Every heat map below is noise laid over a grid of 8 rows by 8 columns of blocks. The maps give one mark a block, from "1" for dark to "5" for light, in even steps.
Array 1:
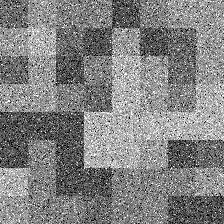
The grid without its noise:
2 4 3 3 1 3 4 4
4 5 2 1 4 1 2 4
2 4 1 3 5 4 2 4
4 4 3 2 5 4 3 5
1 1 1 5 5 5 5 5
1 3 1 5 5 4 1 2
5 3 1 1 3 3 3 4
4 3 3 2 3 3 1 1
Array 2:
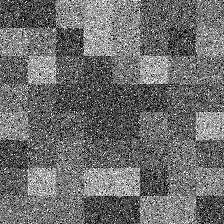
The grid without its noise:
1 1 4 5 4 2 2 3
4 3 1 5 4 2 1 4
2 5 2 1 3 5 3 3
3 2 1 1 1 1 2 2
4 2 2 1 1 3 2 5
1 2 3 2 2 2 3 2
2 5 3 5 5 1 3 4
3 3 3 1 1 4 4 1
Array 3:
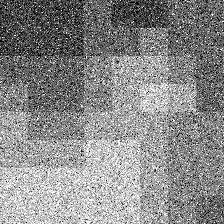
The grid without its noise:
1 1 1 2 1 1 2 2
1 1 1 2 2 3 2 2
2 2 2 3 4 4 3 2
3 2 2 3 4 5 4 2
4 3 3 4 4 4 3 3
4 4 4 5 5 4 3 3
5 5 5 5 5 4 3 3
5 5 5 5 5 4 3 2
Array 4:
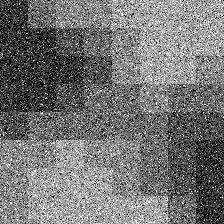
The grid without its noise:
1 3 4 4 5 5 5 5
1 1 2 3 4 5 5 5
1 1 1 2 4 5 5 4
1 1 2 3 3 4 3 3
2 3 3 3 3 3 2 2
4 4 5 4 4 3 2 1
4 5 5 5 4 3 2 1
4 5 5 5 5 5 3 1
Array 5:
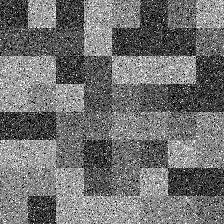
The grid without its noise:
1 5 1 5 4 1 3 5
2 2 2 5 1 1 1 3
5 5 1 2 5 5 5 1
5 4 5 2 3 2 1 1
1 1 3 3 4 4 3 4
5 5 3 1 3 2 5 4
4 4 5 2 3 5 1 1
4 1 5 5 5 4 4 3
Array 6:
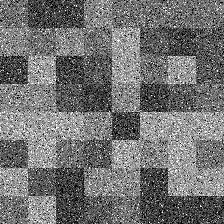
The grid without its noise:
3 1 1 4 3 3 3 3
4 3 4 3 5 2 1 2
1 5 1 2 5 3 5 2
4 4 2 1 4 1 2 3
5 5 5 4 1 5 5 5
2 5 3 2 5 4 5 3
5 2 1 4 4 1 5 5
3 5 1 2 3 1 1 1
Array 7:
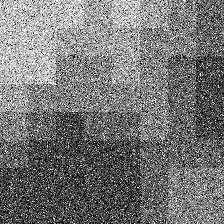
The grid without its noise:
5 5 5 4 5 4 3 2
5 5 4 4 4 3 3 2
5 5 3 3 4 3 2 1
4 3 3 3 3 3 2 1
3 2 1 2 2 3 2 1
2 1 1 1 1 2 2 2
1 1 1 1 1 2 3 3
1 1 1 1 1 2 3 3
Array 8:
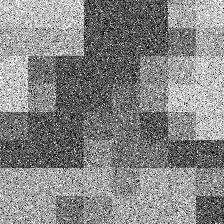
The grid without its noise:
5 5 5 1 1 1 4 5
4 4 4 1 1 1 2 4
5 2 1 1 1 3 4 5
5 3 1 1 2 3 5 5
2 1 1 2 2 1 3 5
1 1 1 3 2 2 1 1
4 4 4 4 3 4 4 3
4 4 2 3 4 4 4 1
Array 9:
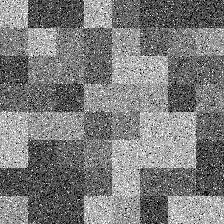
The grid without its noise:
5 1 1 5 2 1 1 1
3 5 3 2 4 2 3 4
1 3 3 2 5 5 2 2
2 2 1 4 4 4 1 3
5 4 4 2 3 5 5 2
5 1 2 3 5 5 5 1
1 1 1 2 5 2 2 1
4 1 1 5 4 1 5 5
